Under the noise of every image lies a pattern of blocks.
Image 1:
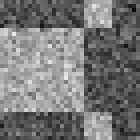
top and bottom mirror each other
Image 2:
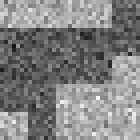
no symmetry
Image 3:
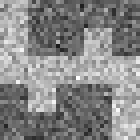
the same after a half turn
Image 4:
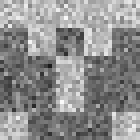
left and right mirror each other
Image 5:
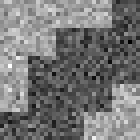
mirrored about the diagonal from the top left
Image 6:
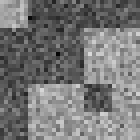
mirrored about the diagonal from the top left
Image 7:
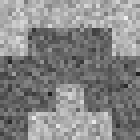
left and right mirror each other
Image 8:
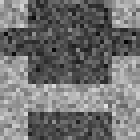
left and right mirror each other
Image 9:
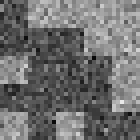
mirrored about the diagonal from the bottom left
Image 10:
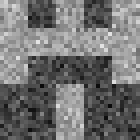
left and right mirror each other
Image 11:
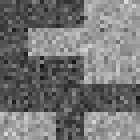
no symmetry
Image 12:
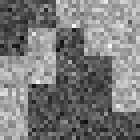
no symmetry
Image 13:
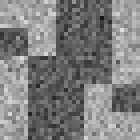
the same after a half turn
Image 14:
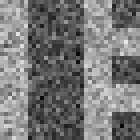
top and bottom mirror each other
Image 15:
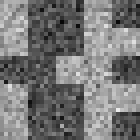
top and bottom mirror each other
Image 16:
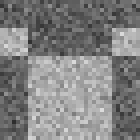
left and right mirror each other
